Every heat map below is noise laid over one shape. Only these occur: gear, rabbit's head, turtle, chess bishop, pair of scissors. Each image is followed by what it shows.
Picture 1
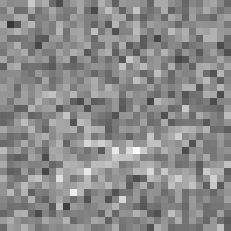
pair of scissors
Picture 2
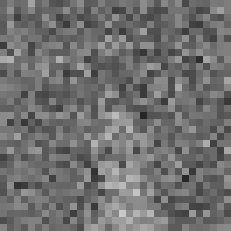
chess bishop
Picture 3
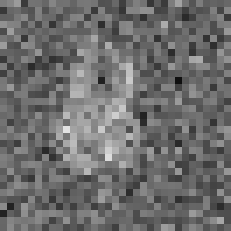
rabbit's head
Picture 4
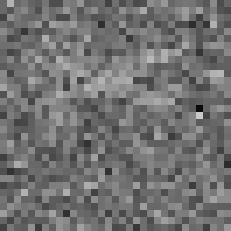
pair of scissors
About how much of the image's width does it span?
two thirds
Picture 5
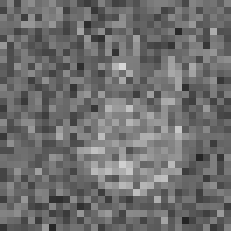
rabbit's head
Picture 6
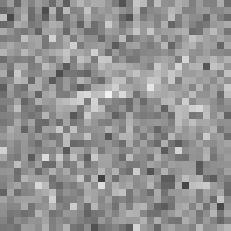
pair of scissors
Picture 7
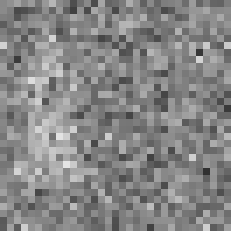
chess bishop
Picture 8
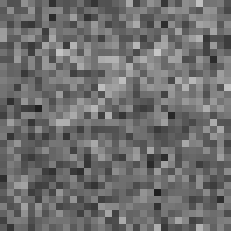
pair of scissors
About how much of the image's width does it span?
nearly all
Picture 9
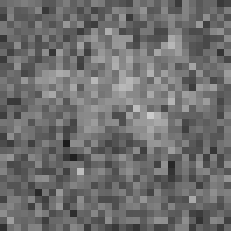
turtle
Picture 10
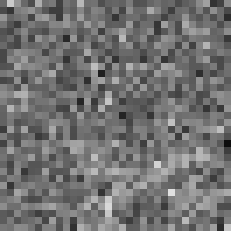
pair of scissors
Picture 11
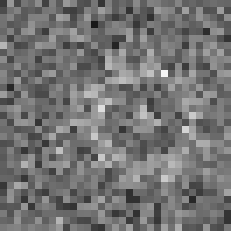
gear
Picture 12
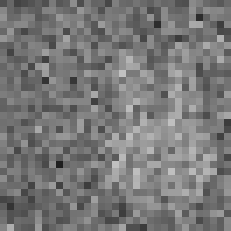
rabbit's head
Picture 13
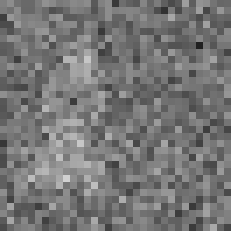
chess bishop
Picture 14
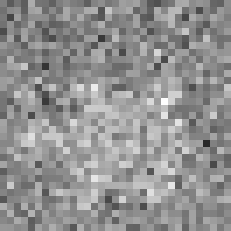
turtle
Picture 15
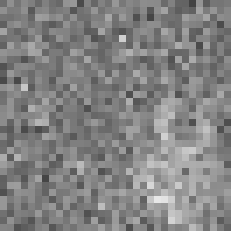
rabbit's head
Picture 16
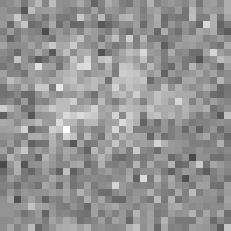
turtle
